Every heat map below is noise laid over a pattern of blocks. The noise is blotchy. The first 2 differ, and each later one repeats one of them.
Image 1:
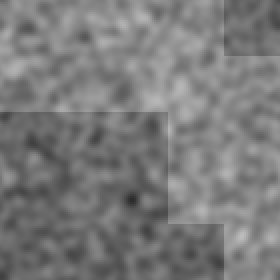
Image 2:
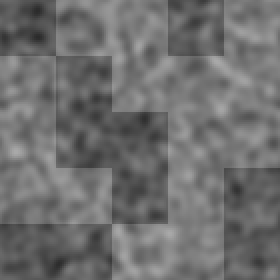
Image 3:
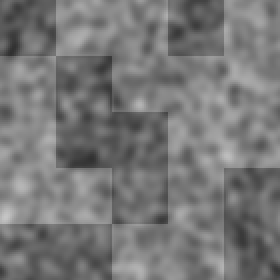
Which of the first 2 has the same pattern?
2
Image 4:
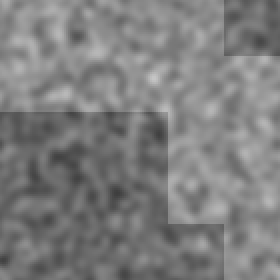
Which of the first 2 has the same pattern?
1
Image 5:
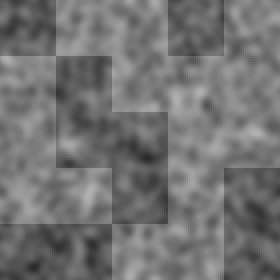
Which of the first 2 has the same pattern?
2
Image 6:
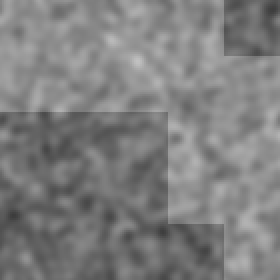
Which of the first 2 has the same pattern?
1
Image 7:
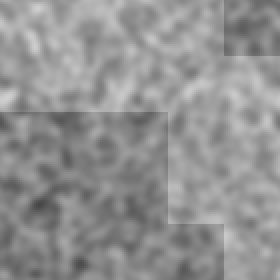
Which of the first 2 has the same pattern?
1
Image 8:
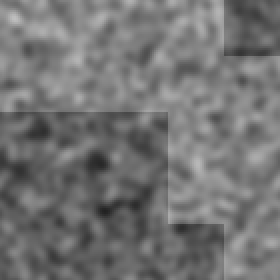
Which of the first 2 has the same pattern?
1
